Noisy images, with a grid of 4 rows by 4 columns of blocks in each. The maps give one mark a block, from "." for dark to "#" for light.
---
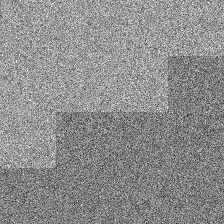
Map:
# # # #
# # # .
# . . .
. . . .
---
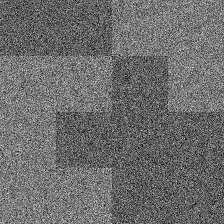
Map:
. . # #
# # . #
# . . .
# # . .
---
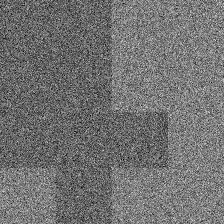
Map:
. . # #
. . # #
. . . #
# . # #
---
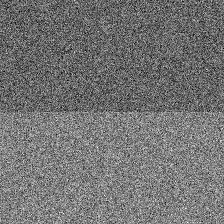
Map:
. . . .
. . . .
# # # #
# # # #
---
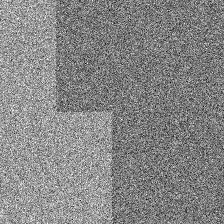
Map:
# . . .
# . . .
# # . .
# # . .
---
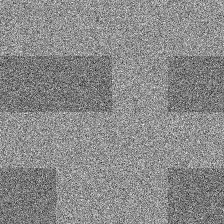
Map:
# # # #
. . # .
# # # #
. # # .
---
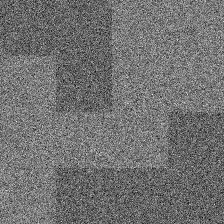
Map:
. . # #
# . # #
# # # .
# . . .
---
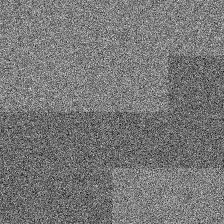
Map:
# # # #
# # # .
. . . .
. . # #
